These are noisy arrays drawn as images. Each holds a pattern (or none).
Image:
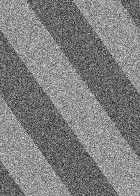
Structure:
diagonal stripes
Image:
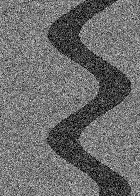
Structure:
a wavy band
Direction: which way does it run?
top to bottom
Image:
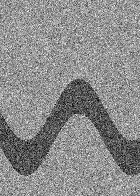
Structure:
a wavy band
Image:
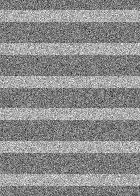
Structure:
horizontal stripes
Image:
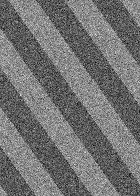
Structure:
diagonal stripes
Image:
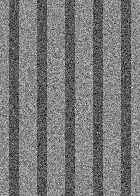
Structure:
vertical stripes
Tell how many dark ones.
5
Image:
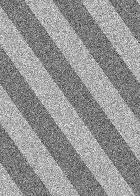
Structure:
diagonal stripes
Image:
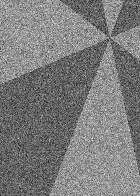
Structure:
spokes from one point
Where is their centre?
top right
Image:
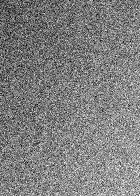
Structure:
a smooth slope
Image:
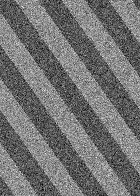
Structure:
diagonal stripes
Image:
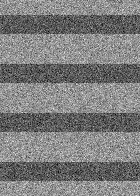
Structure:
horizontal stripes
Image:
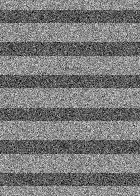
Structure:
horizontal stripes
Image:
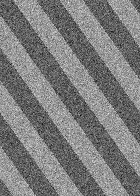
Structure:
diagonal stripes
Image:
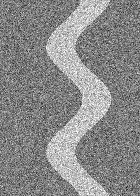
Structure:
a wavy band
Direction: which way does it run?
top to bottom
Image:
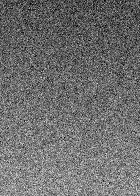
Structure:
a smooth slope
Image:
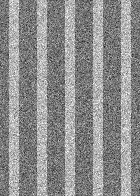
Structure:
vertical stripes
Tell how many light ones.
5
